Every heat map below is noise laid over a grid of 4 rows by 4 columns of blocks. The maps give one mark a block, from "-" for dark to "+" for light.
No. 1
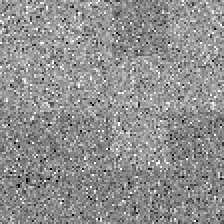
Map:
+ + - +
+ + + +
- - + -
- - - -
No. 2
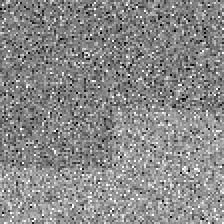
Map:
- - - -
- - - -
- - + +
+ + + +
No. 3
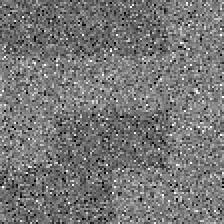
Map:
- - - +
+ + + +
+ - - +
- - + +
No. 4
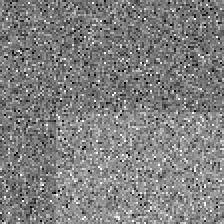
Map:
- - - -
- - - -
- + + +
- + + +
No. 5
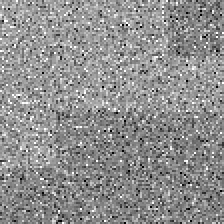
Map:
+ + + -
+ + + +
+ - - -
- - - -
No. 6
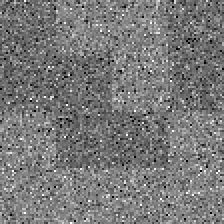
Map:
- + + -
- - + -
+ - - +
+ + + +
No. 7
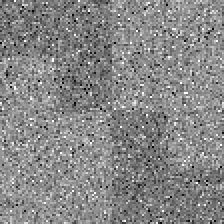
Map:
- - + +
+ - + +
+ + - +
+ + - -
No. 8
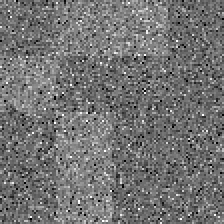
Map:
- + + -
+ - - -
- + - -
- + - -
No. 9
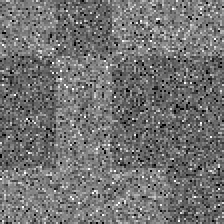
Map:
+ - + +
- + - -
- + - -
+ + + -
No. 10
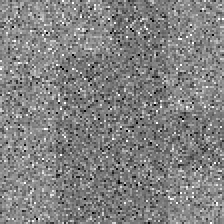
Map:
+ + - +
+ - - +
+ - - -
+ - - +
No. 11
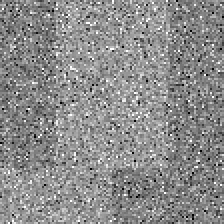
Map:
- + + -
- + + -
- + + -
+ + - -
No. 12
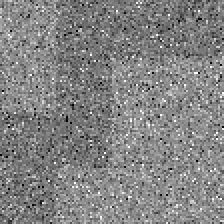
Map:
+ - - -
+ - + +
- - + +
- + + +
